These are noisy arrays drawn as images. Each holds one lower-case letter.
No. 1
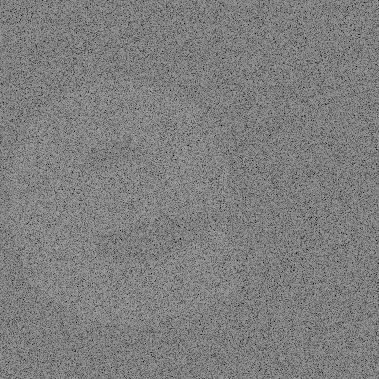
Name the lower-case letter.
e
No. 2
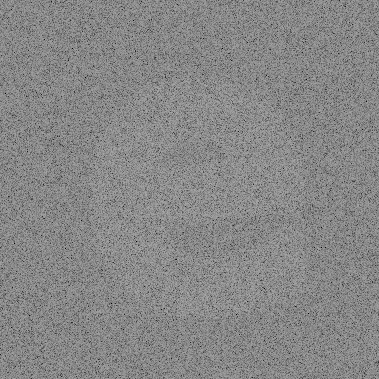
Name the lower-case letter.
e
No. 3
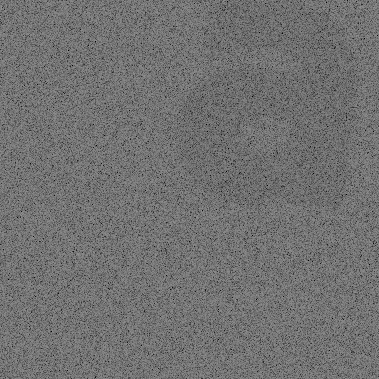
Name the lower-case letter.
a
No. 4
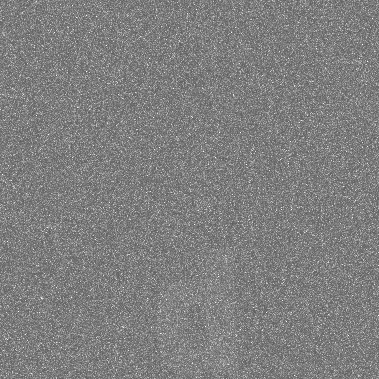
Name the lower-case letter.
d
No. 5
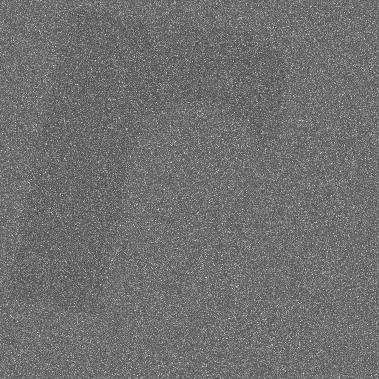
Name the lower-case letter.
r
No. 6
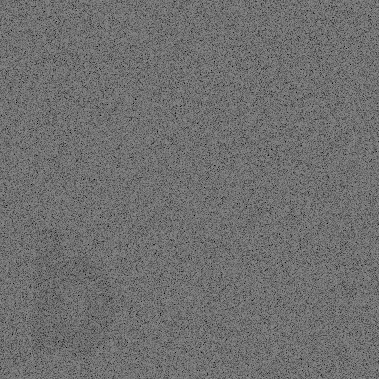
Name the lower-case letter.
b
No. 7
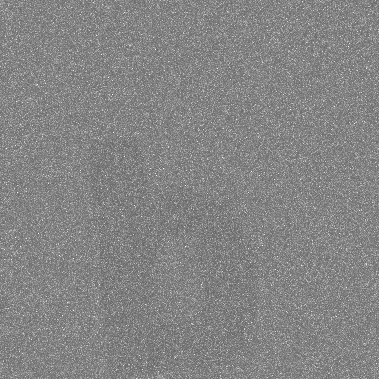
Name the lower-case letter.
b
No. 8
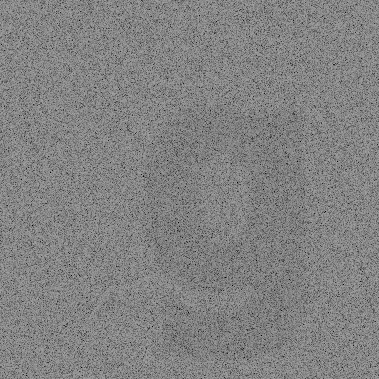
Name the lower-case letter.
g
